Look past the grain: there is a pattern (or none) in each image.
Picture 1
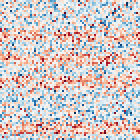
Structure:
bands of rows
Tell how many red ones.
4
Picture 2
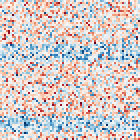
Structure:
bands of rows
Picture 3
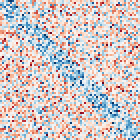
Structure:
a diagonal band
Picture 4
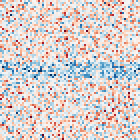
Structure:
one band of rows
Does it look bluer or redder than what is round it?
bluer
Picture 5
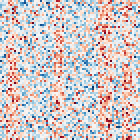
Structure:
bands of columns
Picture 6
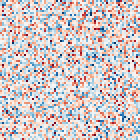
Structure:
only noise
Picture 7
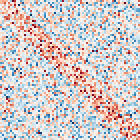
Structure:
a diagonal band
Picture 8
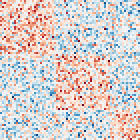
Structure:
blocks along the diagonal
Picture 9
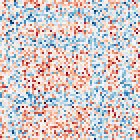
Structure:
bands of rows crossing bands of columns
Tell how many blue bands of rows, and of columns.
3 and 3
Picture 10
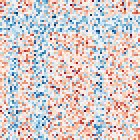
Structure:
bands of rows crossing bands of columns
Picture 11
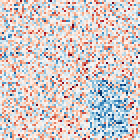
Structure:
one block
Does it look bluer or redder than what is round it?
bluer
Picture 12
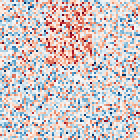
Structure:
one block
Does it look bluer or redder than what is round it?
redder
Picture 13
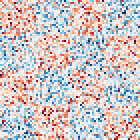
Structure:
a checkerboard
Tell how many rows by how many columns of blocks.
4 by 4
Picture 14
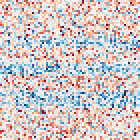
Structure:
bands of rows
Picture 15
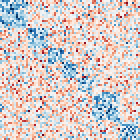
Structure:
blocks along the diagonal
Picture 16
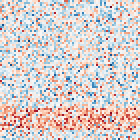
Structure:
one band of rows
